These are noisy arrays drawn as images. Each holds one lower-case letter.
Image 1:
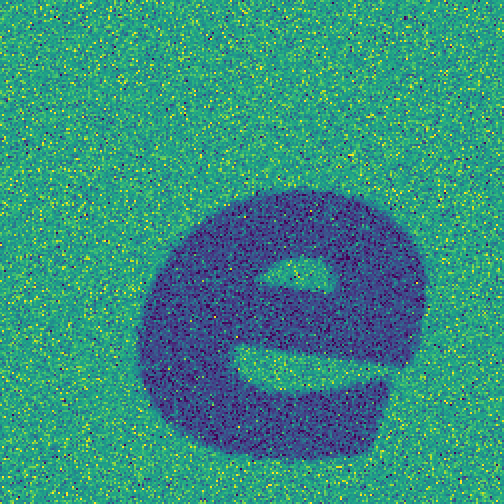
dark e
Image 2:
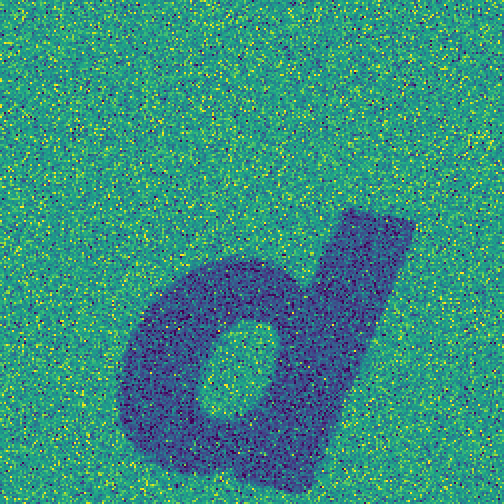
dark d
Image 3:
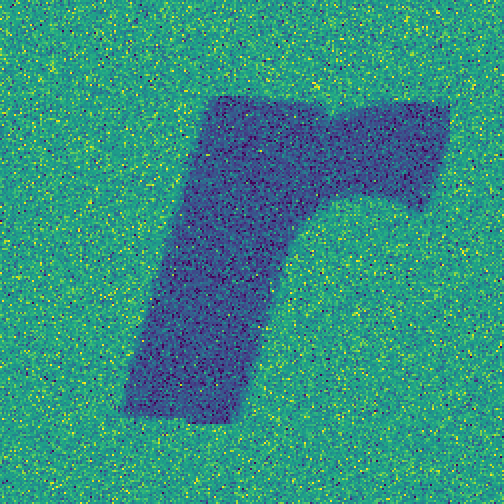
dark r
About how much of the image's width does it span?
two thirds
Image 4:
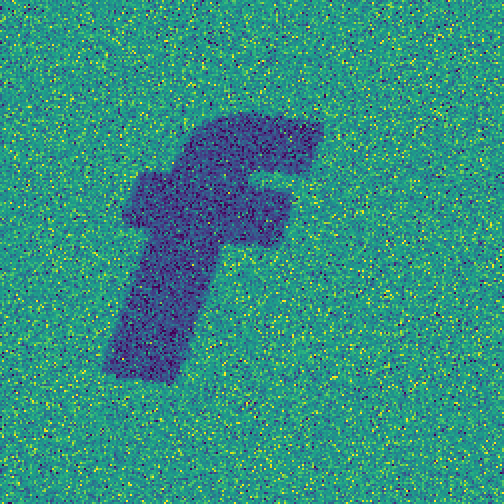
dark f
